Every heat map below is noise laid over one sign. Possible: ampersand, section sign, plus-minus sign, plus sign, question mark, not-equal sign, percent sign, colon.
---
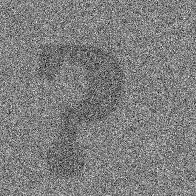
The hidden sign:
question mark
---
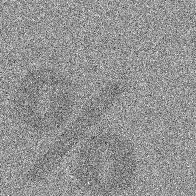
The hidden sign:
percent sign
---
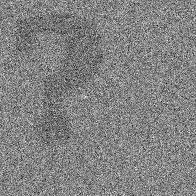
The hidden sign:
question mark
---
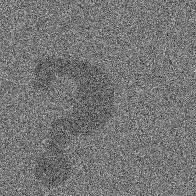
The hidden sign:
question mark
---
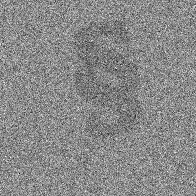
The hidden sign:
section sign
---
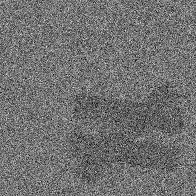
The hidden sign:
not-equal sign
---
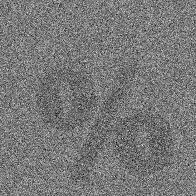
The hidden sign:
percent sign
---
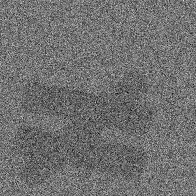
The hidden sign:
not-equal sign
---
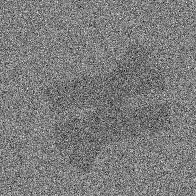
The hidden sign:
not-equal sign
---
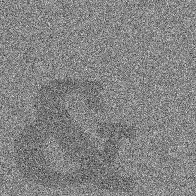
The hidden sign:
ampersand
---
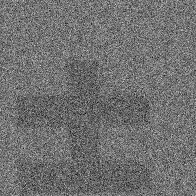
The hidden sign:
plus-minus sign
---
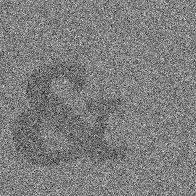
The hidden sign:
ampersand
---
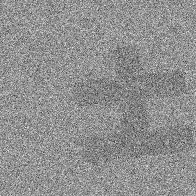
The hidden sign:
plus-minus sign
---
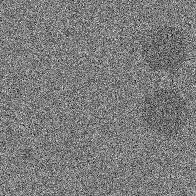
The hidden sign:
colon
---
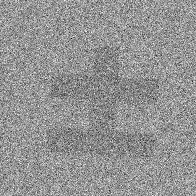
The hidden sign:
plus-minus sign
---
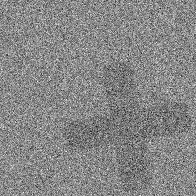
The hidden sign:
plus sign
